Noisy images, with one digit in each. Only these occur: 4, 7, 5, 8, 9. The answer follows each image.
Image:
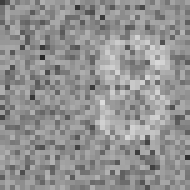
8
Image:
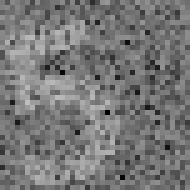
5
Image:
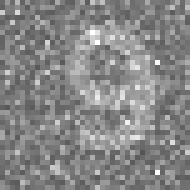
9
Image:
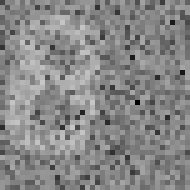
8
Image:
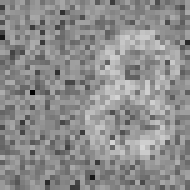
8
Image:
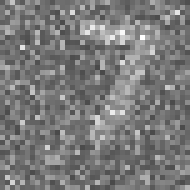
7
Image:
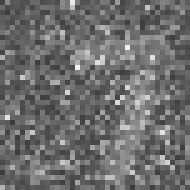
7
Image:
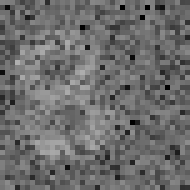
8
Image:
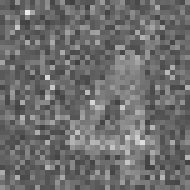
4
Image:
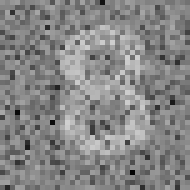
8
